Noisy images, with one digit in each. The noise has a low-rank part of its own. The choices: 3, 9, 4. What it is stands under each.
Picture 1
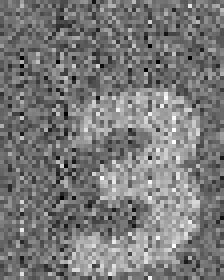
light 3
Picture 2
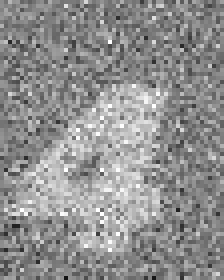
light 4
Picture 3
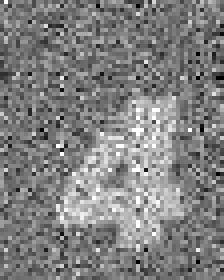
light 4
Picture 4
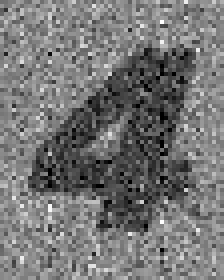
dark 4
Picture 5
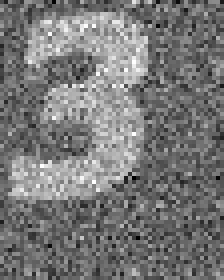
light 3
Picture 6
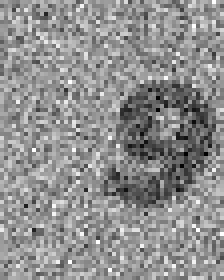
dark 9
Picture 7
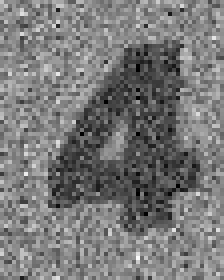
dark 4
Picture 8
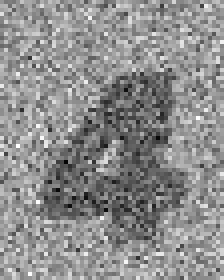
dark 4
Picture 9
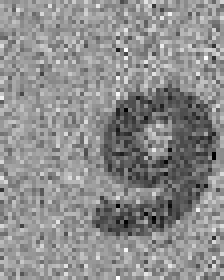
dark 9
